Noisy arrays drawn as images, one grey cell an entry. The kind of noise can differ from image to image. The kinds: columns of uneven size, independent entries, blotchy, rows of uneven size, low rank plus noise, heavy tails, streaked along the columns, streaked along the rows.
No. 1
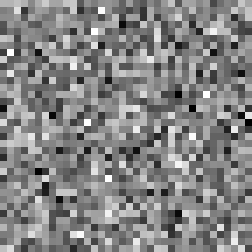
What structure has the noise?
independent entries
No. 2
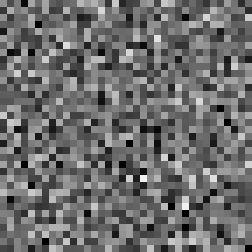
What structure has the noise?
independent entries
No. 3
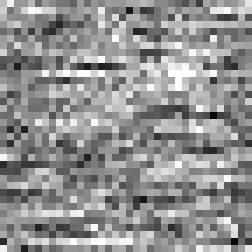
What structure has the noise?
streaked along the rows
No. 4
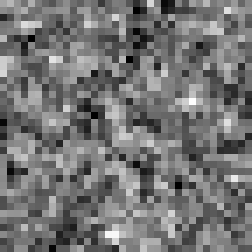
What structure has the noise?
blotchy
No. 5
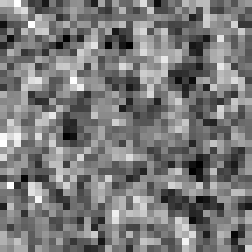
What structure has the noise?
blotchy
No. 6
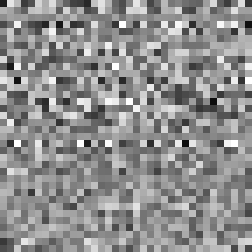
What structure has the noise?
rows of uneven size
